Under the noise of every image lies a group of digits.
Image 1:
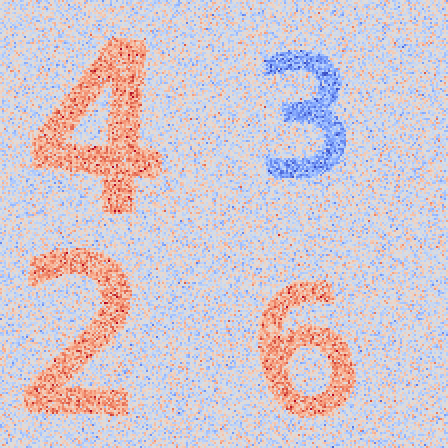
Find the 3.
top right
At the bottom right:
6
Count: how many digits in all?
4
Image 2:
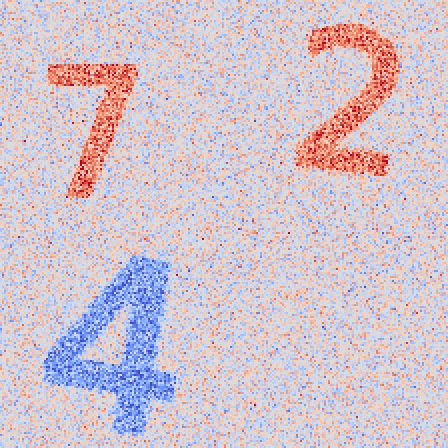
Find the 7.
top left
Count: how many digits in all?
3
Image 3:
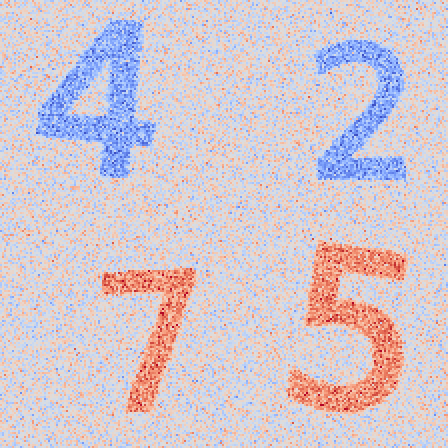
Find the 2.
top right
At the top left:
4
